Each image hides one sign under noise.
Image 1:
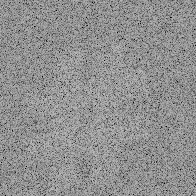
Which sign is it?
hash sign
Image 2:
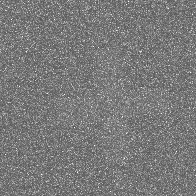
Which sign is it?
plus sign
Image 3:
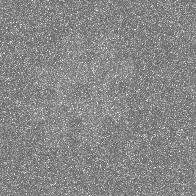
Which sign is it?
hash sign
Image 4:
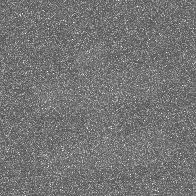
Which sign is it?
plus-minus sign
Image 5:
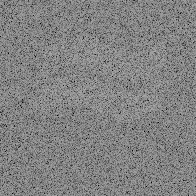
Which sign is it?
approximately sign
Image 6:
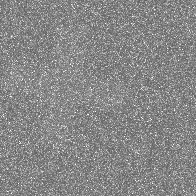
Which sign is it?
plus sign
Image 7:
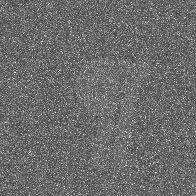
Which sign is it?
pilcrow
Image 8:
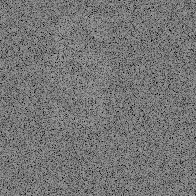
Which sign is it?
section sign
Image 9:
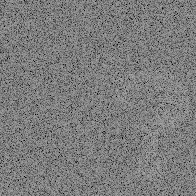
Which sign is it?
question mark
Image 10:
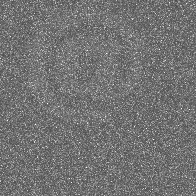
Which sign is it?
at sign
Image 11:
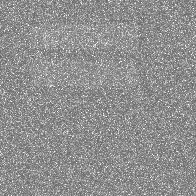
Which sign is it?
equals sign
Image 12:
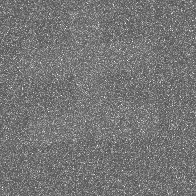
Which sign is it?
plus-minus sign
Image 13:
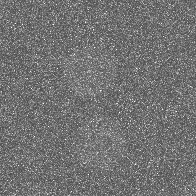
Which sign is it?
colon
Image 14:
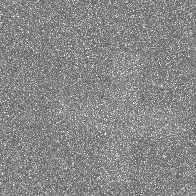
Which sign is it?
plus sign
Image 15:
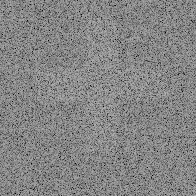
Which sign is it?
plus sign
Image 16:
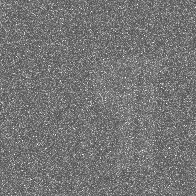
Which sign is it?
pilcrow
